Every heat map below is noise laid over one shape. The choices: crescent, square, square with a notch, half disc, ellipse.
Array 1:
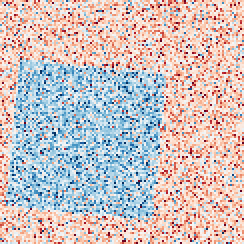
square
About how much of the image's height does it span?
two thirds
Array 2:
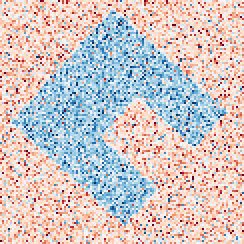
square with a notch
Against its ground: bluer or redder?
bluer
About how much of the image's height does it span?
nearly all
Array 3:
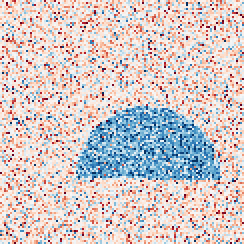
half disc
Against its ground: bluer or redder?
bluer
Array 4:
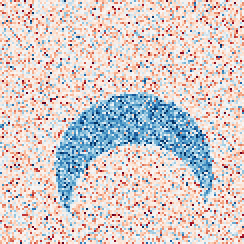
crescent
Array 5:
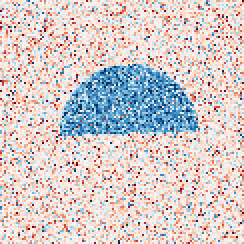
half disc
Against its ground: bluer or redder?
bluer
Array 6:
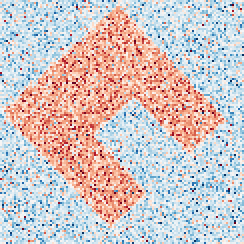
square with a notch
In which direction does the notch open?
down and right
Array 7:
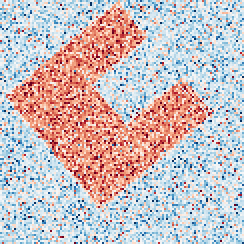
square with a notch
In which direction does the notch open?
up and right
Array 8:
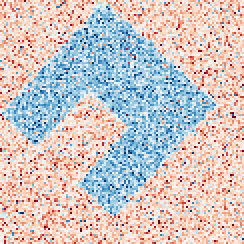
square with a notch
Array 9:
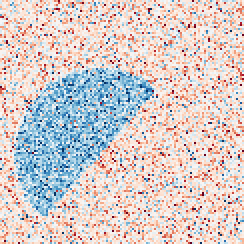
half disc
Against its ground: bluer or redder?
bluer
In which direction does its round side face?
up and left
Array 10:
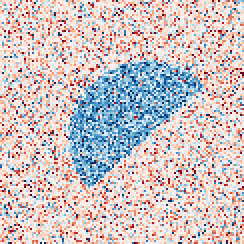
half disc
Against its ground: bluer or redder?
bluer
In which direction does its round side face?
up and left
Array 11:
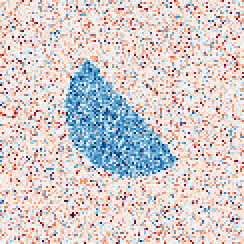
half disc
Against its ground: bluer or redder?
bluer
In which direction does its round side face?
down and left
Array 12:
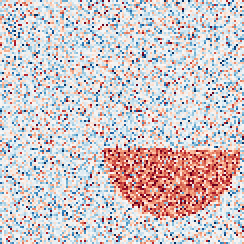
half disc
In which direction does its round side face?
down
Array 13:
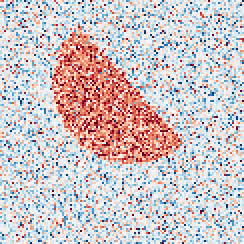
half disc
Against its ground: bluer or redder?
redder
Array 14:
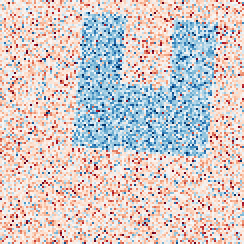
square with a notch
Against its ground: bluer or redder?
bluer
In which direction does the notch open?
up
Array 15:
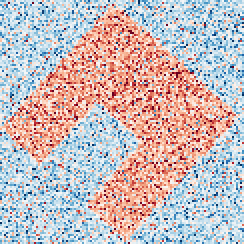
square with a notch
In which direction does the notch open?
down and left
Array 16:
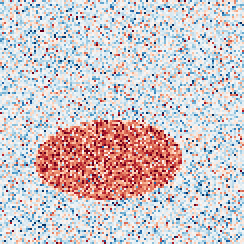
ellipse
